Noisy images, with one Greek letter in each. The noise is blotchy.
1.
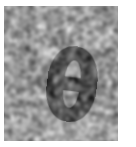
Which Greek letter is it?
theta
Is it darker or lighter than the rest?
darker
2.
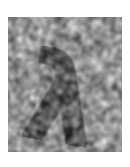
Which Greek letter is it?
lambda
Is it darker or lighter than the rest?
darker
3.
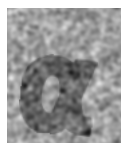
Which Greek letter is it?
alpha
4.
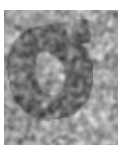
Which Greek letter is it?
sigma
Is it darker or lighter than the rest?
darker
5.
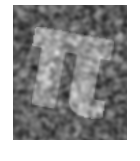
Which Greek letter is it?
pi
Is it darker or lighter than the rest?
lighter
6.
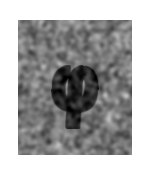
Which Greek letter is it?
phi
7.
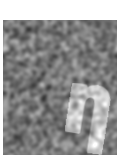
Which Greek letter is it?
eta
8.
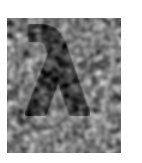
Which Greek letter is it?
lambda
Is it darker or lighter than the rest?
darker
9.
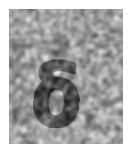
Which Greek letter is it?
delta
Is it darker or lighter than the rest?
darker
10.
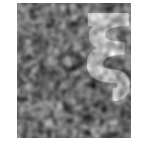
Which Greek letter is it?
xi
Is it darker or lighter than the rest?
lighter
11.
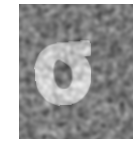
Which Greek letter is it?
sigma
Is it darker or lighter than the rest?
lighter
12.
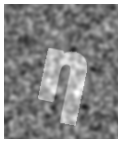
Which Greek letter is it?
eta
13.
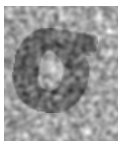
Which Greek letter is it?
sigma
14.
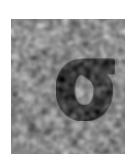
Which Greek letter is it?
sigma
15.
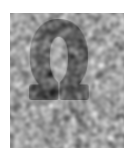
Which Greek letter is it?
omega
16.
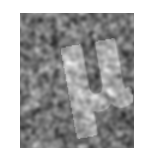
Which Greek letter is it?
mu
